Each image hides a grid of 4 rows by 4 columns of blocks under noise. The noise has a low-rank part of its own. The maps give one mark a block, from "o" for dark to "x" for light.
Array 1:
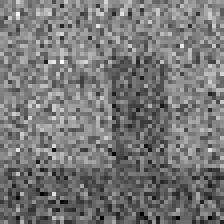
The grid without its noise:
xxxx
xxox
xxox
oooo
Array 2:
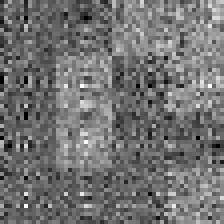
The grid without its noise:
ooxx
oxox
oxoo
ooox
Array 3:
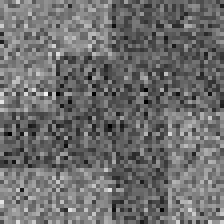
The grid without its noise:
xxoo
xooo
ooox
xxox
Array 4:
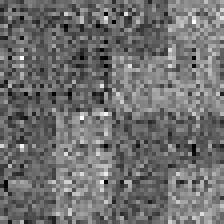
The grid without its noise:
ooox
ooxx
oxoo
oxox
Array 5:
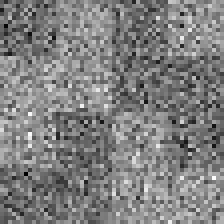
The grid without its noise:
oxox
xxoo
xoxo
ooxx
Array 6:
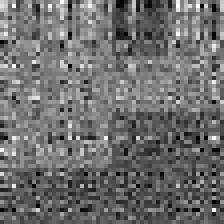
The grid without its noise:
xxox
xxxx
xxoo
oooo
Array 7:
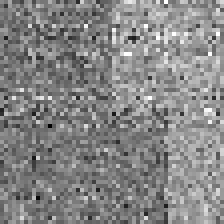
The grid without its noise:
ooxx
ooxx
ooox
ooox
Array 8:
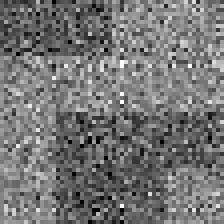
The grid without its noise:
ooxx
xxxx
xooo
xoox
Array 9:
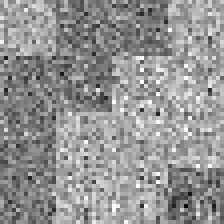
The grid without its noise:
xoox
ooxx
oxxx
oxxo
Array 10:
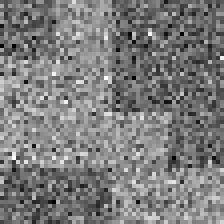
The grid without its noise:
oxoo
xxoo
xxxo
ooxx
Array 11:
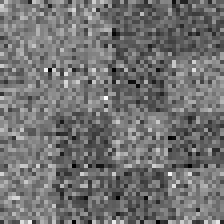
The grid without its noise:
xxoo
xxox
xoxo
xoox
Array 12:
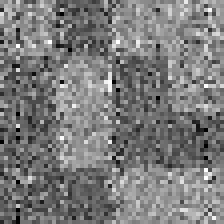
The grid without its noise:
xoxx
oxox
oxoo
ooxx
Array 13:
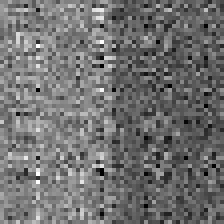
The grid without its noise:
xxoo
xxoo
xxoo
xxoo
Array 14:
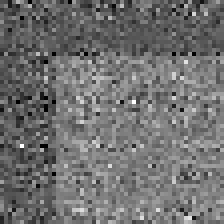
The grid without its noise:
oooo
oxxx
oxxx
oxxx
